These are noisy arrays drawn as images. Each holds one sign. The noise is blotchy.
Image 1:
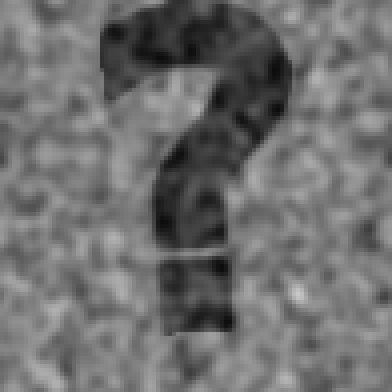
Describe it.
dark question mark
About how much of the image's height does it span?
nearly all
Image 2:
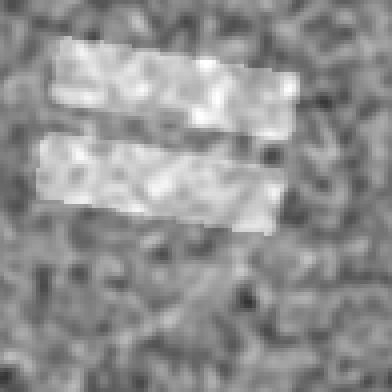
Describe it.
light equals sign
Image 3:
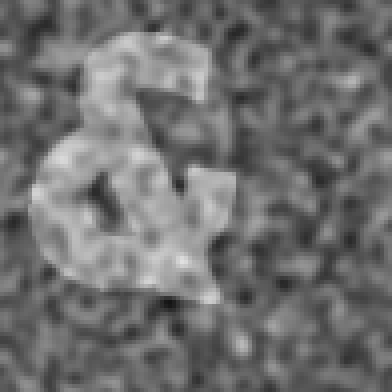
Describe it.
light ampersand
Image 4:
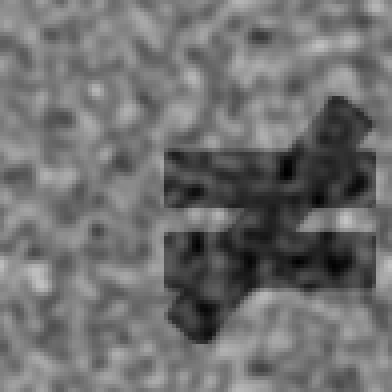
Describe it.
dark not-equal sign
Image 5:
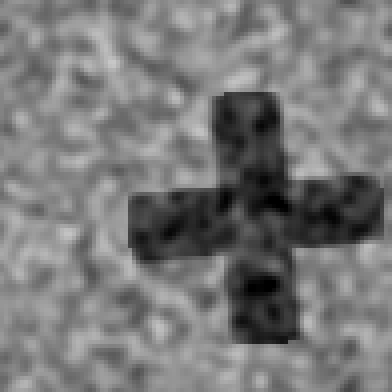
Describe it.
dark plus sign
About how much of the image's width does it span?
two thirds
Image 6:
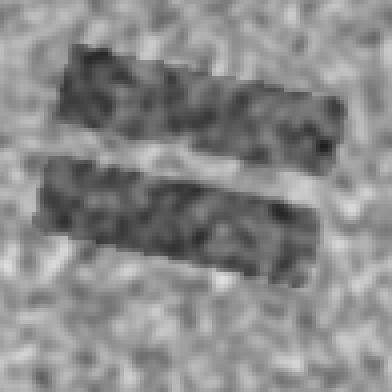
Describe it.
dark equals sign
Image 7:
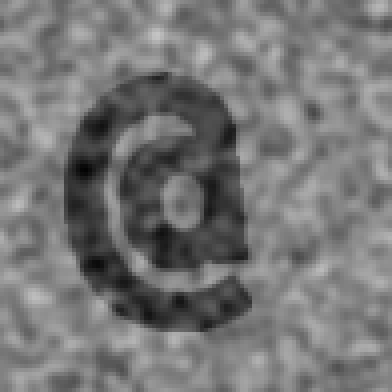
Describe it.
dark at sign
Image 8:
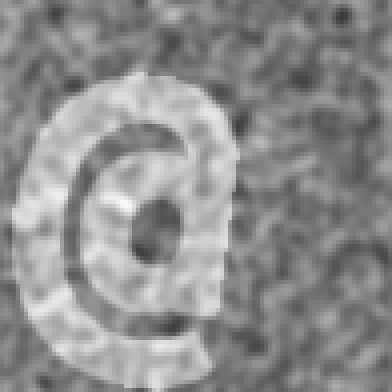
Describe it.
light at sign
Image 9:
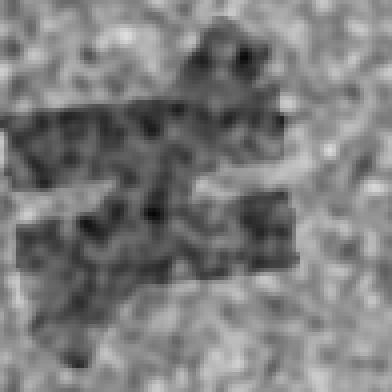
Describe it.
dark not-equal sign
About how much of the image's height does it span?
nearly all
